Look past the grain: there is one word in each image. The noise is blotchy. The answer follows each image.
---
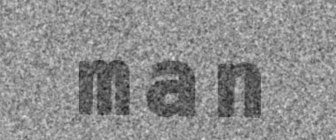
man
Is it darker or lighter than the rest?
darker
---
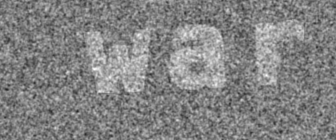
war
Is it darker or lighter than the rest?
lighter
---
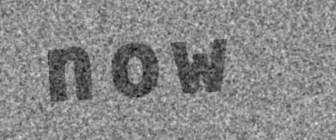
now
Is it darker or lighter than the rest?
darker
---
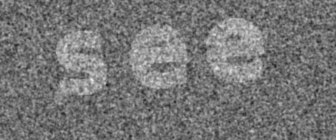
see
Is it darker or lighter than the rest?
lighter
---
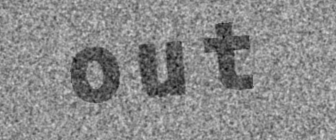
out
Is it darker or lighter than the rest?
darker
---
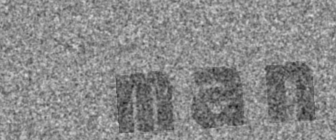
man
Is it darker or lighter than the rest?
darker
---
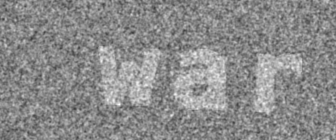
war
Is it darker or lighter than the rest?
lighter
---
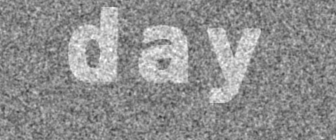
day
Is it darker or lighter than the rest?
lighter
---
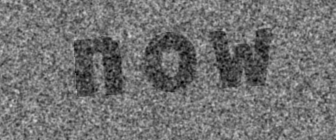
now
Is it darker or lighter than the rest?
darker
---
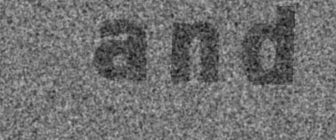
and
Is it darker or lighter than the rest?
darker
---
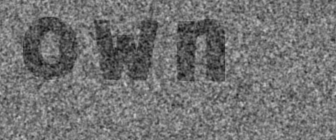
own
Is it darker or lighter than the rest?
darker
